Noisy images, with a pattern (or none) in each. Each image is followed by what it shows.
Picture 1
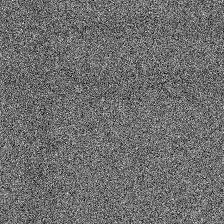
bands of rows crossing bands of columns
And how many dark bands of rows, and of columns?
2 and 1
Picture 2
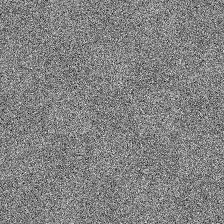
a checkerboard
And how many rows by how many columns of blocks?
5 by 5
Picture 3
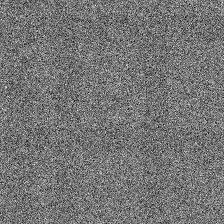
bands of rows crossing bands of columns
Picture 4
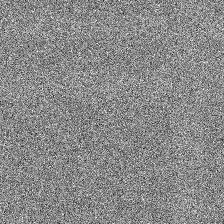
bands of rows crossing bands of columns
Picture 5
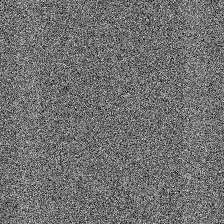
bands of columns
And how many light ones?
2
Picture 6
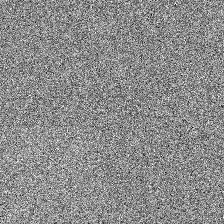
one block
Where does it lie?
bottom left
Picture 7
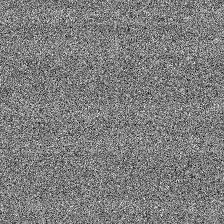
bands of rows
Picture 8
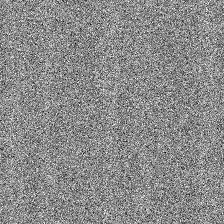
bands of columns
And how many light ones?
5
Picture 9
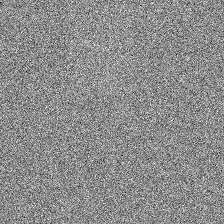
one block
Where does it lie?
top middle
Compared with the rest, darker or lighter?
lighter
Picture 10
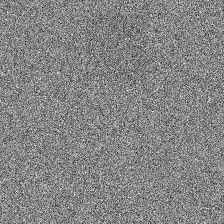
one block
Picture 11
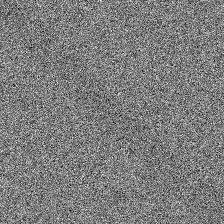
a diagonal band
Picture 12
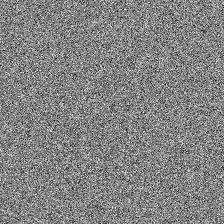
only noise
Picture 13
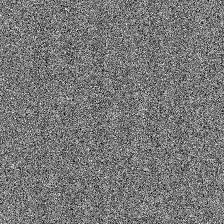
bands of columns
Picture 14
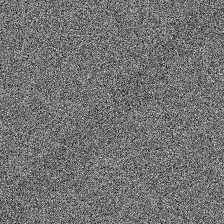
a diagonal band
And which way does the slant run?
bottom left to top right
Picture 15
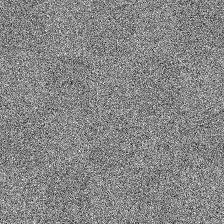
a checkerboard
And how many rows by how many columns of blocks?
4 by 5
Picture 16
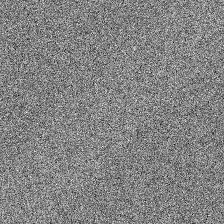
a diagonal band
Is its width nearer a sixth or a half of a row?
a half
